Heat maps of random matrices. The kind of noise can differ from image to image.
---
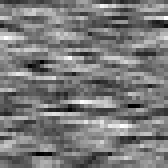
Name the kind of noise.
streaked along the rows
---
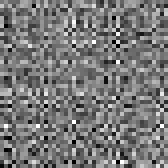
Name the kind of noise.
low rank plus noise
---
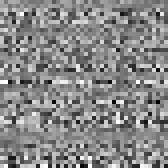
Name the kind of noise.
rows of uneven size
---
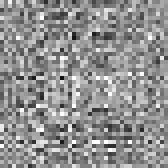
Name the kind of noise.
low rank plus noise
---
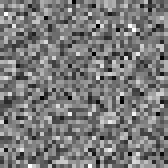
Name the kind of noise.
low rank plus noise
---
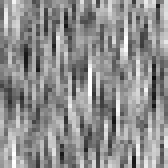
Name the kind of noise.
streaked along the columns
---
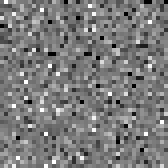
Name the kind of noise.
heavy tails
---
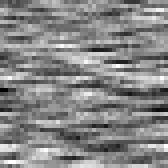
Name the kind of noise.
streaked along the rows
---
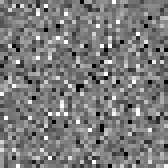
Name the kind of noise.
heavy tails
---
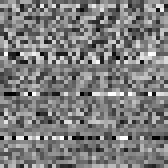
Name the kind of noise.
rows of uneven size
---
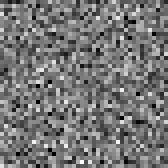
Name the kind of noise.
independent entries
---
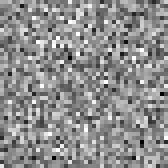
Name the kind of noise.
independent entries
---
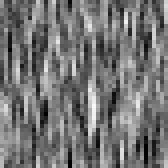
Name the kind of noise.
streaked along the columns
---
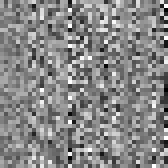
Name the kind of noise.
columns of uneven size
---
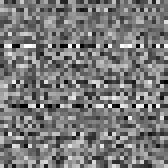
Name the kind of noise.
rows of uneven size
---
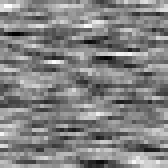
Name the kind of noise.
streaked along the rows
